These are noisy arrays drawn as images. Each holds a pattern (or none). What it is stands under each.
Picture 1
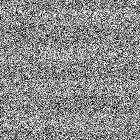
horizontal stripes
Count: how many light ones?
4
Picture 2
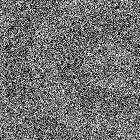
rings round one point
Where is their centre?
middle right
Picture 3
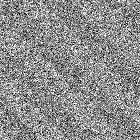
diagonal stripes
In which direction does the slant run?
top left to bottom right
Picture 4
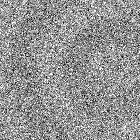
rings round one point
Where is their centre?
middle right
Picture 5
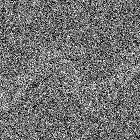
a wavy band
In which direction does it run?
left to right
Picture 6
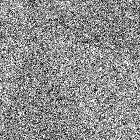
spokes from one point
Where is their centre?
top left
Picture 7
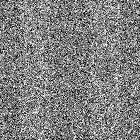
vertical stripes
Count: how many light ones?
2
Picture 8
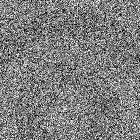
rings round one point
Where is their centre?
bottom middle
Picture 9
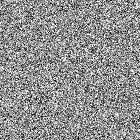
only noise
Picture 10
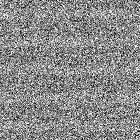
horizontal stripes
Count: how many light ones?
5
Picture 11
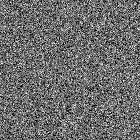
only noise
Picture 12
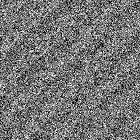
diagonal stripes
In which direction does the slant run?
bottom left to top right
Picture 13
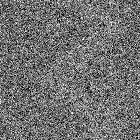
a wavy band
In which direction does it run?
top to bottom
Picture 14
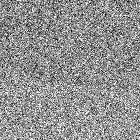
a sharp edge
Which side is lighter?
bottom
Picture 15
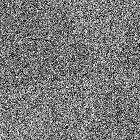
spokes from one point
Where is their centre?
middle right
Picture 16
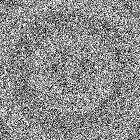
rings round one point
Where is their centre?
centre
